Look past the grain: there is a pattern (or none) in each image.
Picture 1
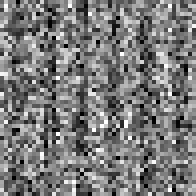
vertical stripes
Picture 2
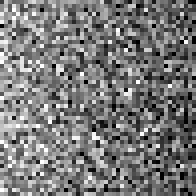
a smooth slope
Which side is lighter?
left
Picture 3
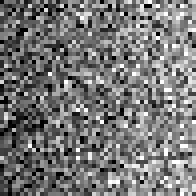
a smooth slope
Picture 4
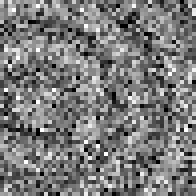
rings round one point
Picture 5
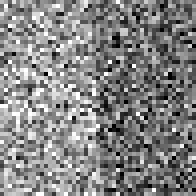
a sharp edge
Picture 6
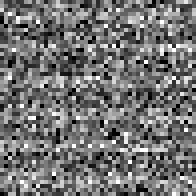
horizontal stripes
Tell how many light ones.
6
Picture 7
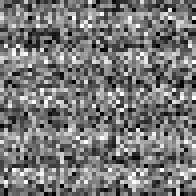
horizontal stripes
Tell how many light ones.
5
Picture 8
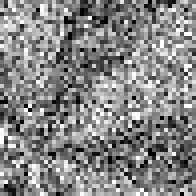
spokes from one point
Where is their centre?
bottom left
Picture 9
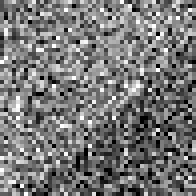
a sharp edge
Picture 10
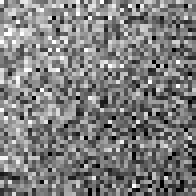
a smooth slope
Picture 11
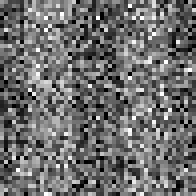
vertical stripes
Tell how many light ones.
2
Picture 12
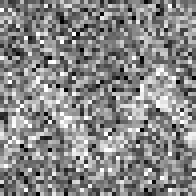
a wavy band
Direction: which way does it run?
left to right
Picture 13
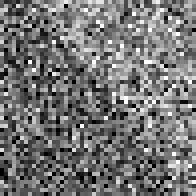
a sharp edge
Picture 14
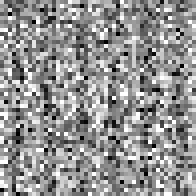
vertical stripes
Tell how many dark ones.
6
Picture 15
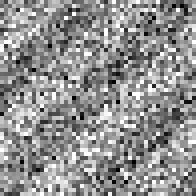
diagonal stripes
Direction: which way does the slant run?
bottom left to top right
